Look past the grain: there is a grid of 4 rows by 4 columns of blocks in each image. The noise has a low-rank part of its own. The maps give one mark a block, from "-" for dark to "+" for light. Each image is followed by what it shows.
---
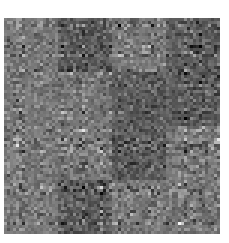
+ - + -
+ + - -
+ + - +
+ - + +
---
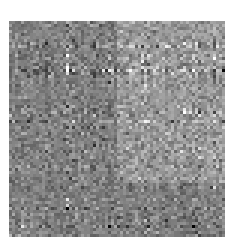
- - + +
- - + +
- - + +
- - - -
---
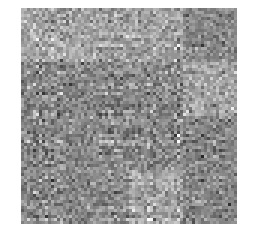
+ + + -
- - - +
- - - -
- - + -
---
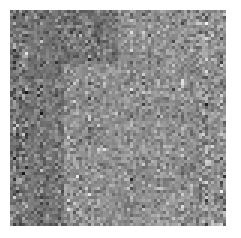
- - + +
- + + +
- + + +
- + + +
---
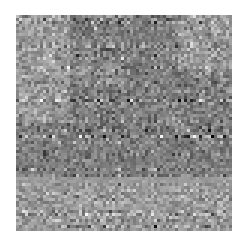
+ - - +
+ - - -
- - - -
+ + + +
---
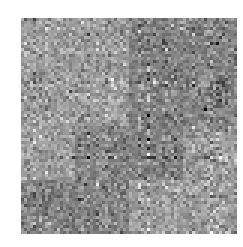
+ + - -
+ + - -
+ - - +
- - + +
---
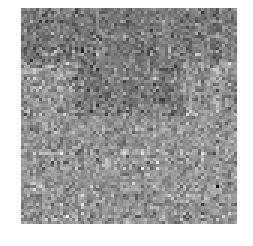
- - - -
+ - - +
+ + + +
+ + + +
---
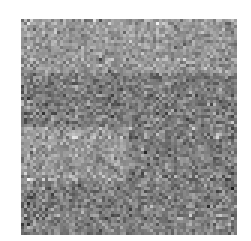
+ + + +
- - - -
+ + - -
- - - -
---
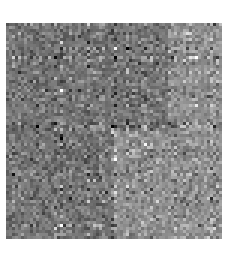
- - - +
- - - +
- - + +
- - + +
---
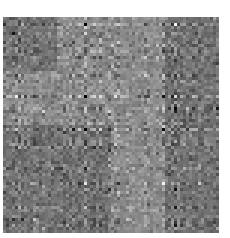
- + + -
+ + + -
- - + -
- - + -
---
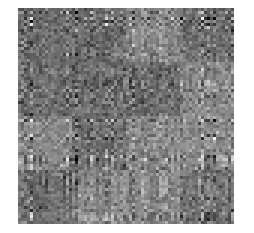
- - + -
- - - +
+ - + +
- + + -
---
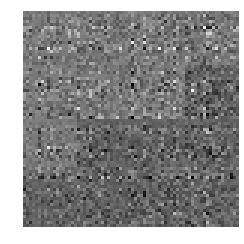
+ + + +
+ + + -
+ - - -
- - - -
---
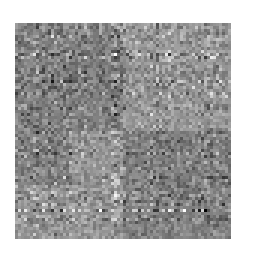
- - + +
- - + +
- + - -
+ + - -
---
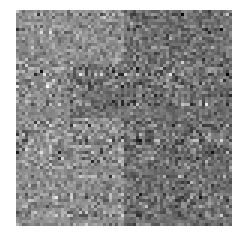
+ + - -
+ - - -
+ + - -
+ + - -
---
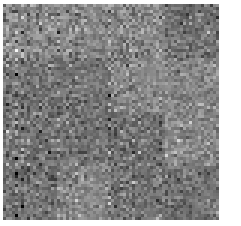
+ + + -
- - + +
- - - +
- + - -
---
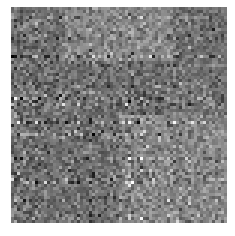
- + + -
- - - -
- - + +
- - + +
